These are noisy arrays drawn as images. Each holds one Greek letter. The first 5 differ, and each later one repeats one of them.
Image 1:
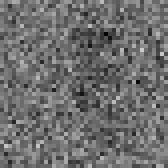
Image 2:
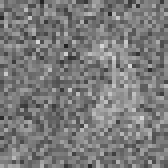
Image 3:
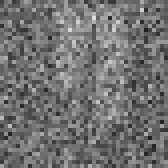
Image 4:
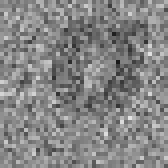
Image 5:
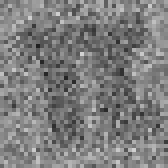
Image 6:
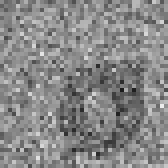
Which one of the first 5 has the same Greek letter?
4
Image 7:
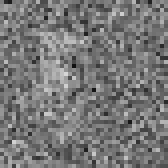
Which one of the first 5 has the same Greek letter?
1
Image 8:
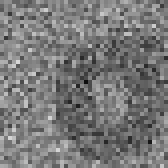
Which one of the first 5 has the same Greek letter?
4
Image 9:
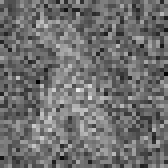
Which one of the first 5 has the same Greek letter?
2
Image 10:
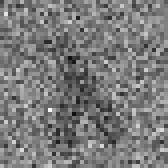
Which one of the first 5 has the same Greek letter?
2
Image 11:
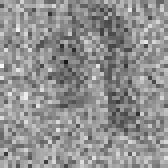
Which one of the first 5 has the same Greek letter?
3
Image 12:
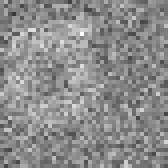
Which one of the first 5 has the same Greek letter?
4
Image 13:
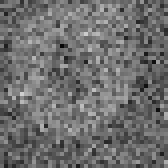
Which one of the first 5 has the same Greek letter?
4
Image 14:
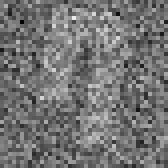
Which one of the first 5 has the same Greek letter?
3
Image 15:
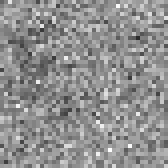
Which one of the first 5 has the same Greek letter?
1
